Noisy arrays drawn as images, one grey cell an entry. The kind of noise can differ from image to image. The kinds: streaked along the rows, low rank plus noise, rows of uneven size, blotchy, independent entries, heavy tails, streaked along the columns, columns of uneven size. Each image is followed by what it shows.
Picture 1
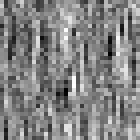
streaked along the columns
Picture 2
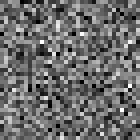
independent entries
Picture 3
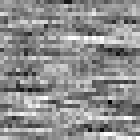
streaked along the rows
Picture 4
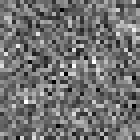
independent entries
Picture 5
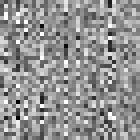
columns of uneven size
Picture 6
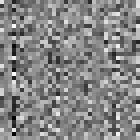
columns of uneven size
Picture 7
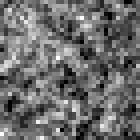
blotchy
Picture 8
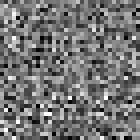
low rank plus noise
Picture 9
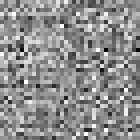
low rank plus noise
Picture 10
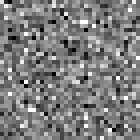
heavy tails
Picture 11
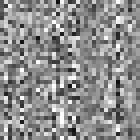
columns of uneven size
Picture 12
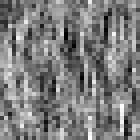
streaked along the columns
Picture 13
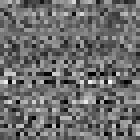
rows of uneven size
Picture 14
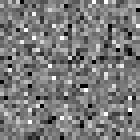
heavy tails
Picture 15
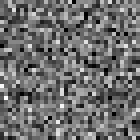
independent entries
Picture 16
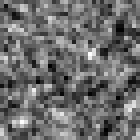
blotchy
